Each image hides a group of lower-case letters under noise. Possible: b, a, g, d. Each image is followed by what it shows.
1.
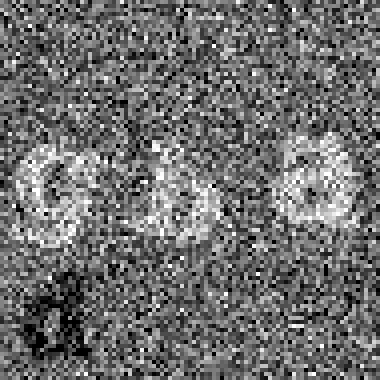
middle left: light g; centre: light b; middle right: light a; bottom left: dark d
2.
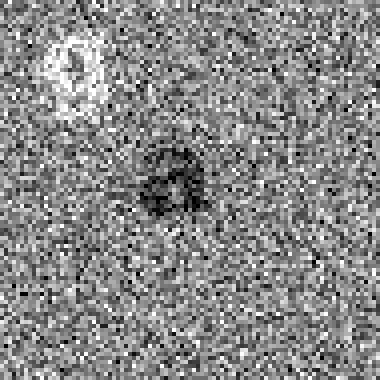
top left: light g; centre: dark a
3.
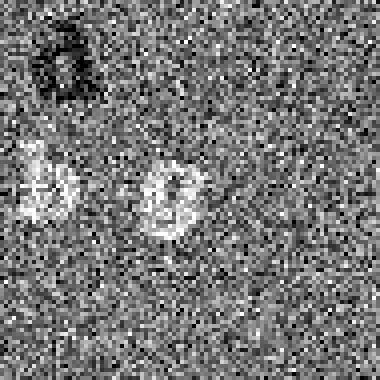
top left: dark d; middle left: light b; centre: light g
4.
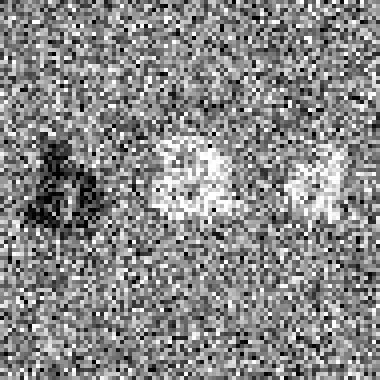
middle left: dark b; centre: light a; middle right: light d
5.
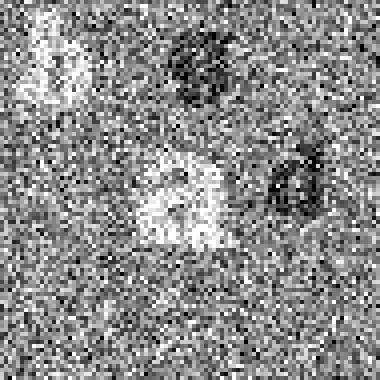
top left: light b; top middle: dark g; centre: light a; middle right: dark d
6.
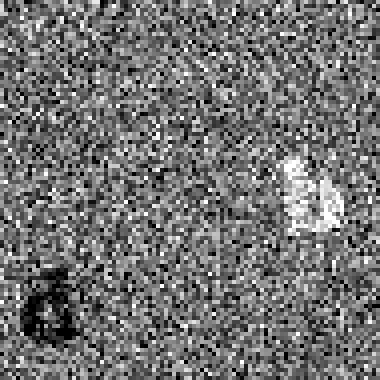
middle right: light b; bottom left: dark d
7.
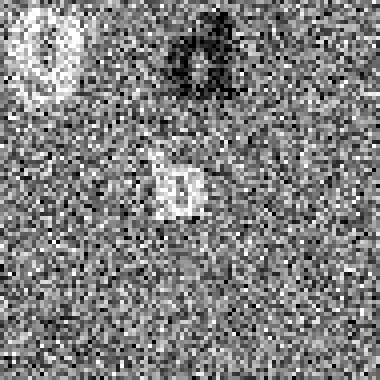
top left: light g; top middle: dark d; centre: light b
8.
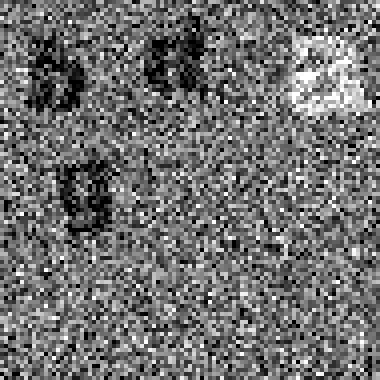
top left: dark b; top middle: dark d; top right: light a; middle left: dark g
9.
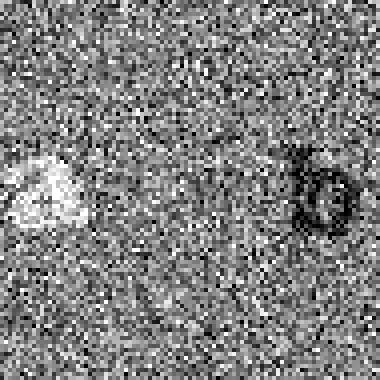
middle left: light a; middle right: dark b
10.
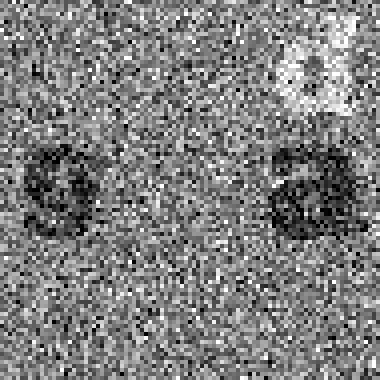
top right: light d; middle left: dark g; middle right: dark a
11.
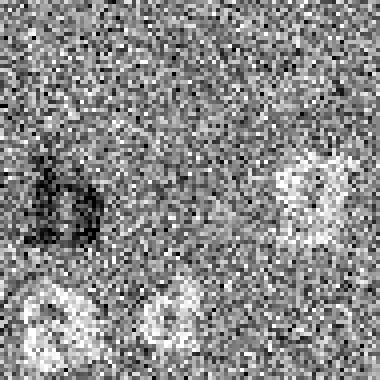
middle left: dark b; middle right: light g; bottom left: light a; bottom middle: light d
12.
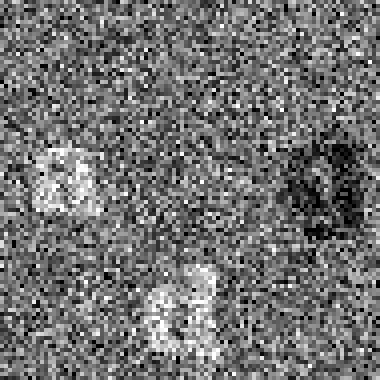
middle left: light a; middle right: dark g; bottom middle: light d
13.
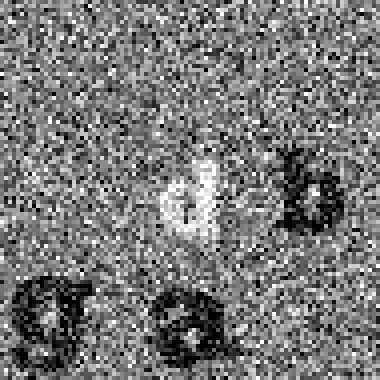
centre: light d; middle right: dark b; bottom left: dark g; bottom middle: dark a
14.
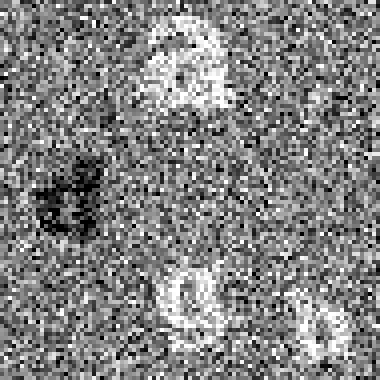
top middle: light a; middle left: dark d; bottom middle: light g; bottom right: light b
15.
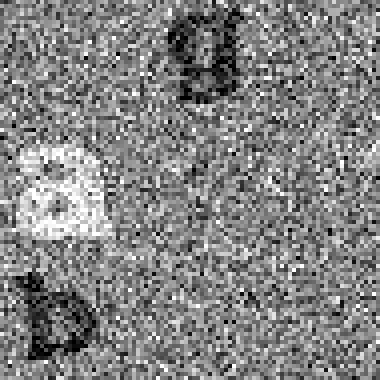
top middle: dark g; middle left: light a; bottom left: dark b
